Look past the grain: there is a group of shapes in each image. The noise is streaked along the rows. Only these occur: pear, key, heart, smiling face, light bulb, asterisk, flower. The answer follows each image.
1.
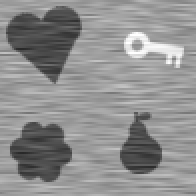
top left: dark heart; top right: light key; bottom left: dark flower; bottom right: dark pear
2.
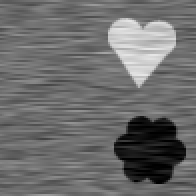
top right: light heart; bottom right: dark flower
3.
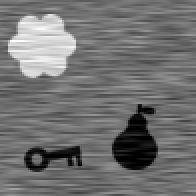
top left: light flower; bottom left: dark key; bottom right: dark pear
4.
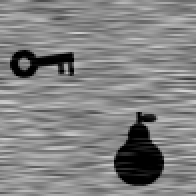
top left: dark key; bottom right: dark pear
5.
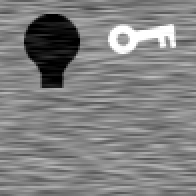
top left: dark light bulb; top right: light key
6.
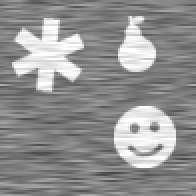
top left: light asterisk; top right: light pear; bottom right: light smiling face
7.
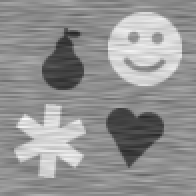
top left: dark pear; top right: light smiling face; bottom left: light asterisk; bottom right: dark heart
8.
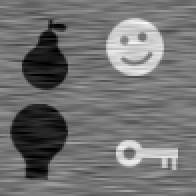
top left: dark pear; top right: light smiling face; bottom left: dark light bulb; bottom right: light key
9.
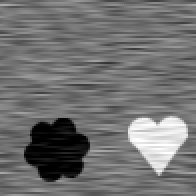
bottom left: dark flower; bottom right: light heart
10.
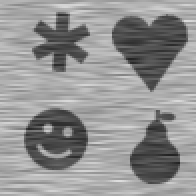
top left: dark asterisk; top right: dark heart; bottom left: dark smiling face; bottom right: dark pear
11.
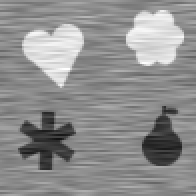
top left: light heart; top right: light flower; bottom left: dark asterisk; bottom right: dark pear
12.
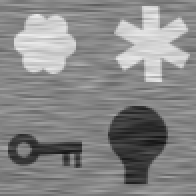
top left: light flower; top right: light asterisk; bottom left: dark key; bottom right: dark light bulb
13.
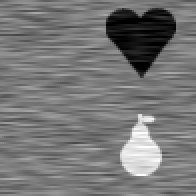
top right: dark heart; bottom right: light pear
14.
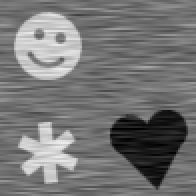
top left: light smiling face; bottom left: light asterisk; bottom right: dark heart
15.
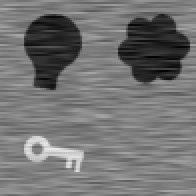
top left: dark light bulb; top right: dark flower; bottom left: light key
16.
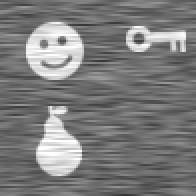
top left: light smiling face; top right: light key; bottom left: light pear
